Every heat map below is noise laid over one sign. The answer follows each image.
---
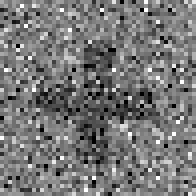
plus sign
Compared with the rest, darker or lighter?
darker
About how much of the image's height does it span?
two thirds
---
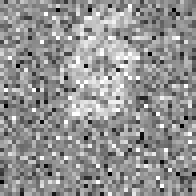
section sign
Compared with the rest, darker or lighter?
lighter
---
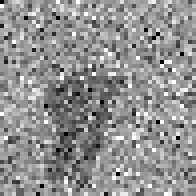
pilcrow
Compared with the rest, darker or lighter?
darker
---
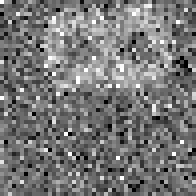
infinity sign
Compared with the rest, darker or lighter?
lighter
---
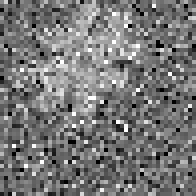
hash sign
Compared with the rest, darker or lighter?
lighter
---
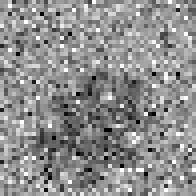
hash sign
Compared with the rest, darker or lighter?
darker
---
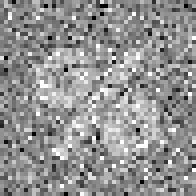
percent sign
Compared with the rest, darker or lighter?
lighter
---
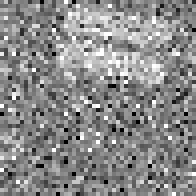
equals sign
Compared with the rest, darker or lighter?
lighter
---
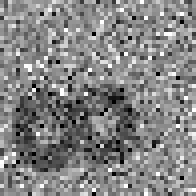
infinity sign
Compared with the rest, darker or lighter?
darker
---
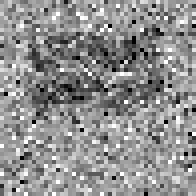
approximately sign
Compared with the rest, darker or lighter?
darker
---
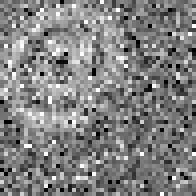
at sign
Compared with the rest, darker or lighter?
lighter
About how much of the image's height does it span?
two thirds
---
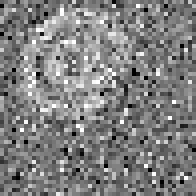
at sign
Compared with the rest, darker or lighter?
lighter
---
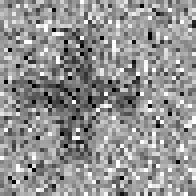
plus sign
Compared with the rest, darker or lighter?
darker
